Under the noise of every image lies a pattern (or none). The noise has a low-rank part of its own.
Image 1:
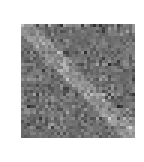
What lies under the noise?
a diagonal band
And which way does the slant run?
top left to bottom right
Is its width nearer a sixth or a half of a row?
a sixth
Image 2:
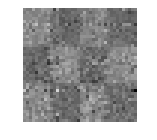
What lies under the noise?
a checkerboard
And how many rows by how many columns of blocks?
3 by 4
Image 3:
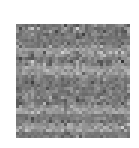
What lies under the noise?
bands of rows
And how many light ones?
4
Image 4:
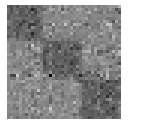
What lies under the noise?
blocks along the diagonal
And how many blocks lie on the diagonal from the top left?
3
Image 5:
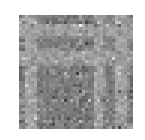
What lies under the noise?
bands of rows crossing bands of columns
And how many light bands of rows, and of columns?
2 and 3
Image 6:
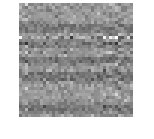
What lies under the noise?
bands of rows
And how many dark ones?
5
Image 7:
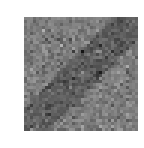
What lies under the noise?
a diagonal band
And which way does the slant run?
bottom left to top right
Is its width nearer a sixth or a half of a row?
a half
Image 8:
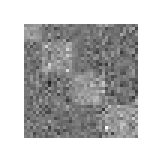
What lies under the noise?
blocks along the diagonal
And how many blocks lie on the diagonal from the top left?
4
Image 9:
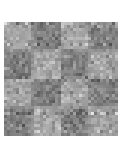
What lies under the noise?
a checkerboard
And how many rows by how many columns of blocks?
4 by 4
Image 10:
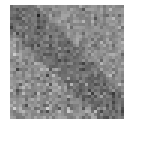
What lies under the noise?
a diagonal band
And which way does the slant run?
top left to bottom right
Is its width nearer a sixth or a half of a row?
a half
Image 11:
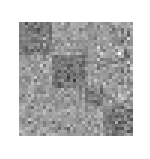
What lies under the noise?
blocks along the diagonal
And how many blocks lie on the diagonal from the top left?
4
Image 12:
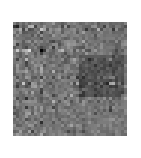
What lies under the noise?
one block
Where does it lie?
middle right
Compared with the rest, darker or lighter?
darker
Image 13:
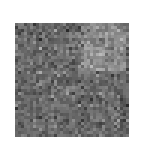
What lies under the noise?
one block
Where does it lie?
top right
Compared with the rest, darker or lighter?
lighter
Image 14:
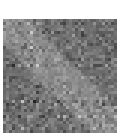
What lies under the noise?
a diagonal band
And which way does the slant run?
top left to bottom right
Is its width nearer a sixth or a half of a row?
a half
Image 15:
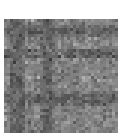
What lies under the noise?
bands of rows crossing bands of columns
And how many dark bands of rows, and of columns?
3 and 2
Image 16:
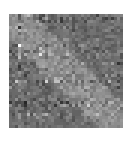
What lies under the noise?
a diagonal band
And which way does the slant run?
top left to bottom right
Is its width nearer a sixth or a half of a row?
a half
